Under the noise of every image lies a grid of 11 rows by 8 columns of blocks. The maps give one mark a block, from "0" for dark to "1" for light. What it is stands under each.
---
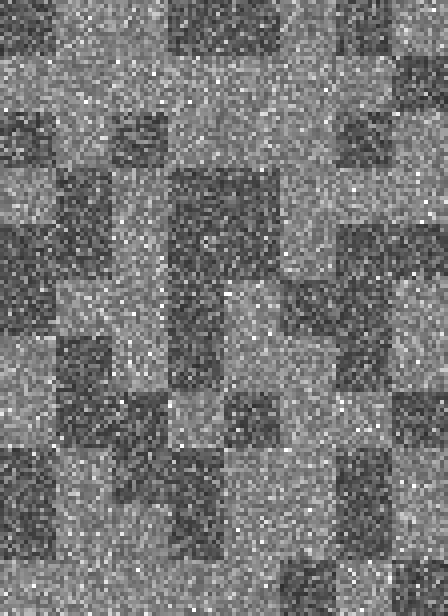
01100101
11111110
01011101
10100111
00100100
01101001
10101101
10010110
01001101
01101101
11111010
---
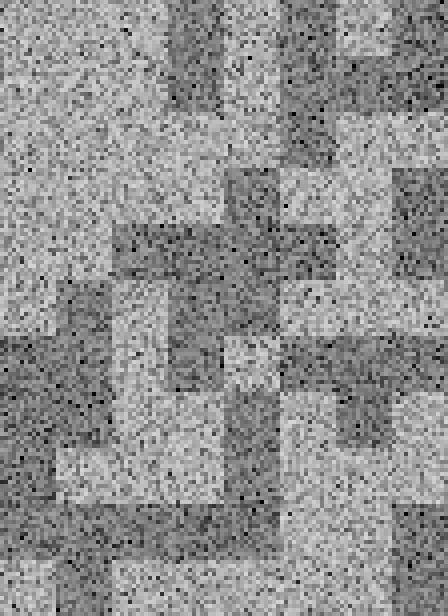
11101010
11101000
11111011
11110110
11000010
10100111
00101000
00110101
01110111
00000110
10111110
